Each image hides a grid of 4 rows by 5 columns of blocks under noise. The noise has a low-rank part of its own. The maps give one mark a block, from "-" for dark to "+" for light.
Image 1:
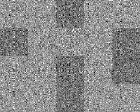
+ + - + +
- + + + -
+ + - + -
+ + - + +
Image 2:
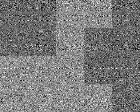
- - + + -
- - + - -
+ + + - -
+ + + + -
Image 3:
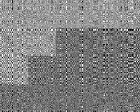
+ + + + +
+ + - - -
+ - - - -
- - - - -
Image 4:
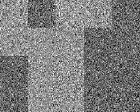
+ - + + -
+ + + - -
- + + - -
- + + - -
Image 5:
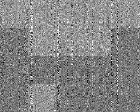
+ + + + +
- + + + -
- - - - -
- + - - -
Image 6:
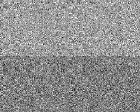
+ + + + +
+ + + + +
- - - - -
- - - - -
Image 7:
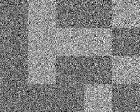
- + - - +
- + + + -
- + - - +
- - - + -
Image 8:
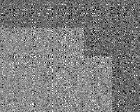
- - - - -
+ + + - -
+ + + + -
+ + + + -
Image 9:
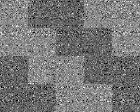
+ - - + +
+ + - - +
- + + - -
- - + + -
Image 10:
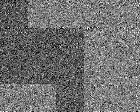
- + + + +
- - - + +
- - - + +
+ + - + +
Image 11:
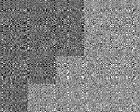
- - - + +
- - - + +
- - + + +
- + + + +
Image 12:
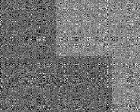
- - + + +
- - + + +
- - - - +
- - - - +
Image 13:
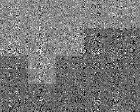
+ + + + +
+ + + - -
- + - - -
- - - - -
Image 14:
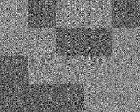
+ - + + -
+ + - - +
- + + + +
- - - + +
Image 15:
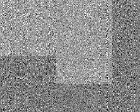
+ + + + -
+ + + + -
- - + + -
- - - - -
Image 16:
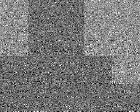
+ - - + +
+ - - + +
- - - - +
- - - - -
